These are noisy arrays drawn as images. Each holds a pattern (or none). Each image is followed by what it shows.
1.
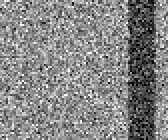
one vertical stripe
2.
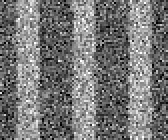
vertical stripes
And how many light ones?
3
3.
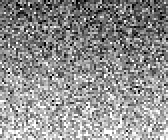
a smooth slope
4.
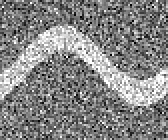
a wavy band
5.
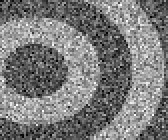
rings round one point
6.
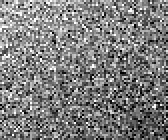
a smooth slope
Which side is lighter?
top left
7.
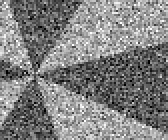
spokes from one point
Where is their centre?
middle left
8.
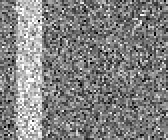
one vertical stripe
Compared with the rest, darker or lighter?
lighter
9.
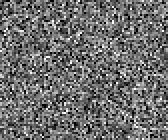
only noise
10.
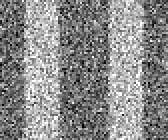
vertical stripes
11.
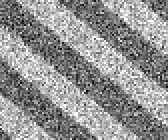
diagonal stripes
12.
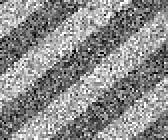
diagonal stripes
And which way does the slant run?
bottom left to top right
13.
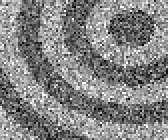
rings round one point
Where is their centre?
top right
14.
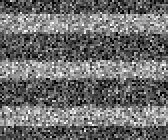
horizontal stripes
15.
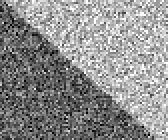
a sharp edge
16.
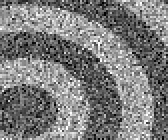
rings round one point
